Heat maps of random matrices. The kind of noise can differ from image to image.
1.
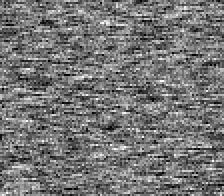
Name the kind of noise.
streaked along the rows
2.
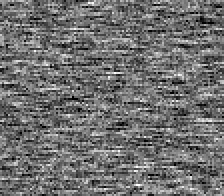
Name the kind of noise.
streaked along the rows
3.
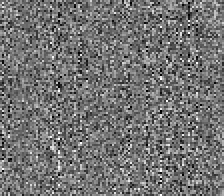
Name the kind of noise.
columns of uneven size
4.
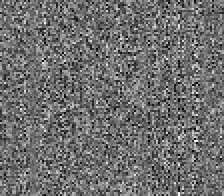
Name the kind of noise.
columns of uneven size
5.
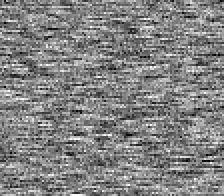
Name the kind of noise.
streaked along the rows
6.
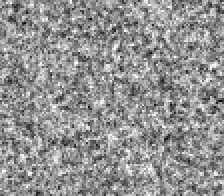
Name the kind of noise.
blotchy
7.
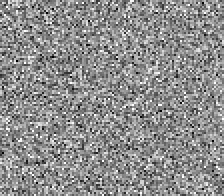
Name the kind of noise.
independent entries
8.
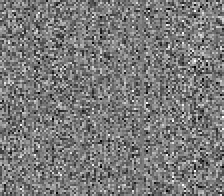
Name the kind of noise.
columns of uneven size
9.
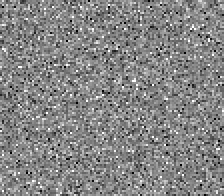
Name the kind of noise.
heavy tails
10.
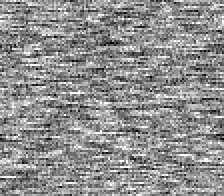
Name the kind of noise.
streaked along the rows
